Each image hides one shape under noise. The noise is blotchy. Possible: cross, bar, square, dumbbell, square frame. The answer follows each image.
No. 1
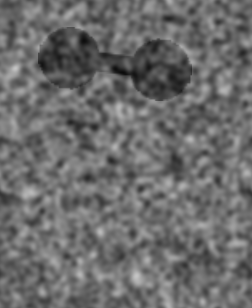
dark dumbbell
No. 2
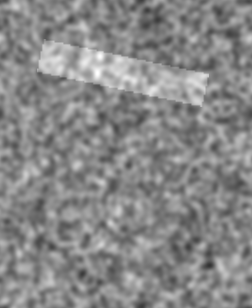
light bar
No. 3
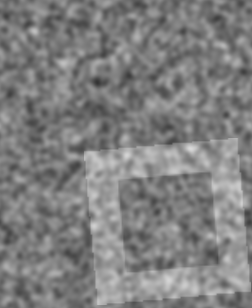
light square frame
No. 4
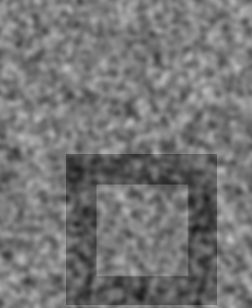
dark square frame
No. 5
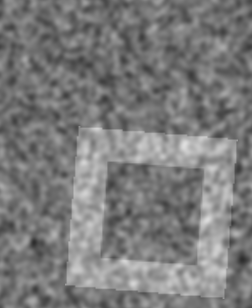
light square frame
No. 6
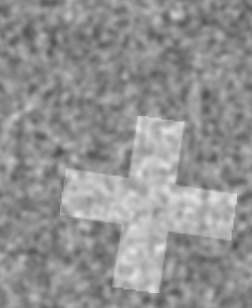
light cross
